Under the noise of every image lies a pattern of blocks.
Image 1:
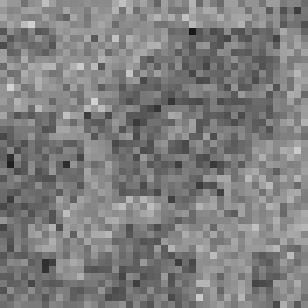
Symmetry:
mirrored about the diagonal from the bottom left
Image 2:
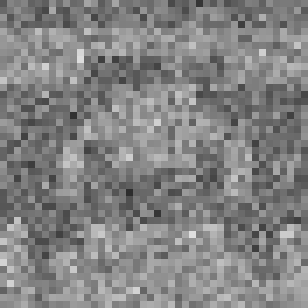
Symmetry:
left and right mirror each other
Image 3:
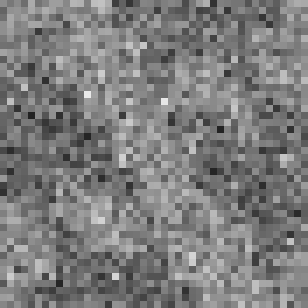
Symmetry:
the same after a half turn
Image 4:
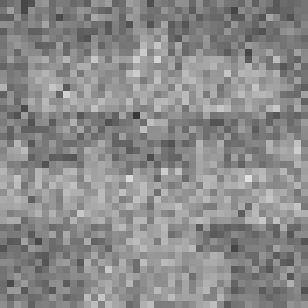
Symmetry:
left and right mirror each other
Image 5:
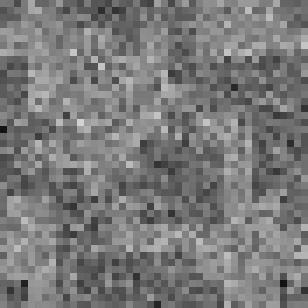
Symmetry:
mirrored about the diagonal from the top left
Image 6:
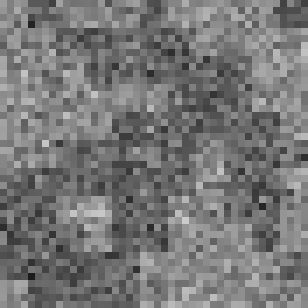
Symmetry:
mirrored about the diagonal from the bottom left
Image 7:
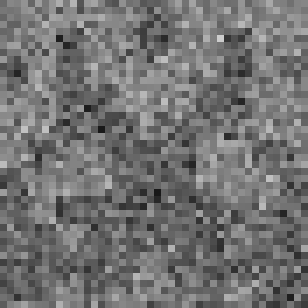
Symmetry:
left and right mirror each other
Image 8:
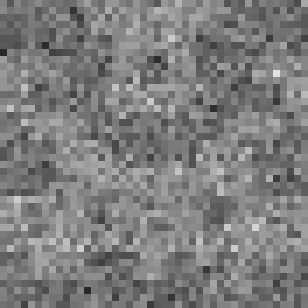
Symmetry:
left and right mirror each other
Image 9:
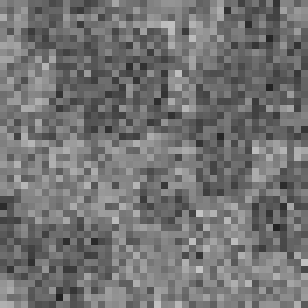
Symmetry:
no symmetry
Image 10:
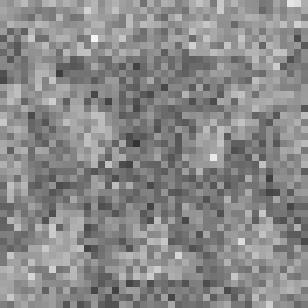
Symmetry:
left and right mirror each other
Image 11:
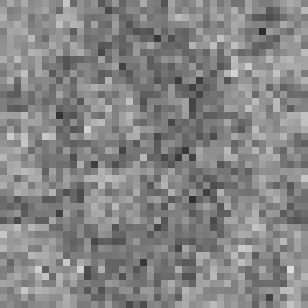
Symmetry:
top and bottom mirror each other
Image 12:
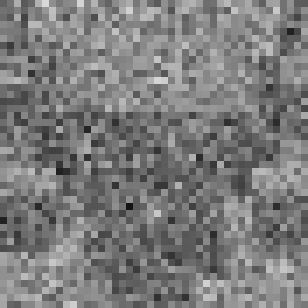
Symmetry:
left and right mirror each other
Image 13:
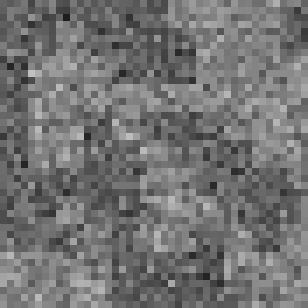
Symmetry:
no symmetry
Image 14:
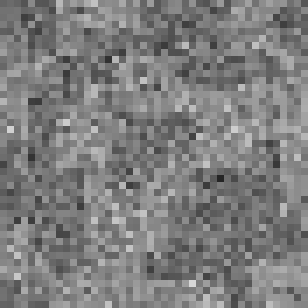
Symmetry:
mirrored about the diagonal from the top left
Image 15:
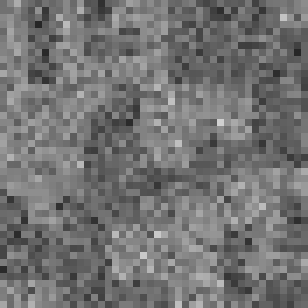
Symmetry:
no symmetry
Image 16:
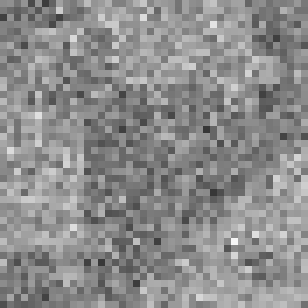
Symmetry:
mirrored about the diagonal from the top left
